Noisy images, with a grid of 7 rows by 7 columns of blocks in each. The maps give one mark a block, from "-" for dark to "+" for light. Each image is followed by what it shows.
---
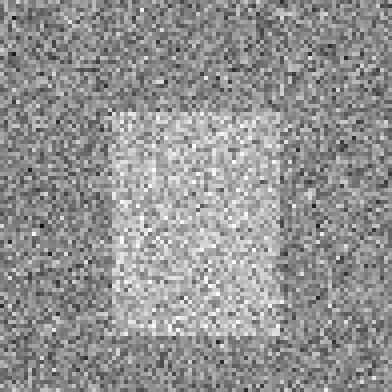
- - - - - - -
- - - - - - -
- - + + + - -
- - + + + - -
- - + + + - -
- - + + + - -
- - - - - - -
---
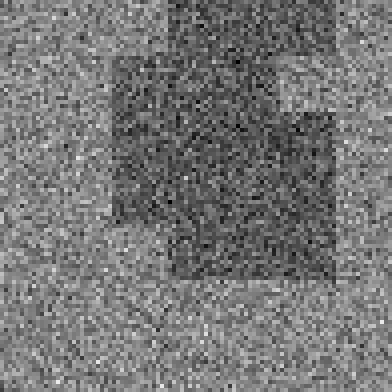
+ + + - - - +
+ + - - - + +
+ + - - - - +
+ + - - - - +
+ + + - - - +
+ + + + + + +
+ + + + + + +
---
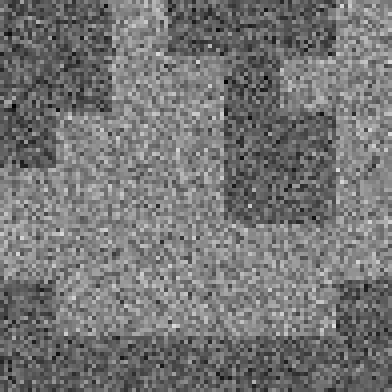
- - + - - - +
- - + + - + +
- + + + - - +
+ + + + - - +
+ + + + + + +
- + + + + + -
- - - - - - -
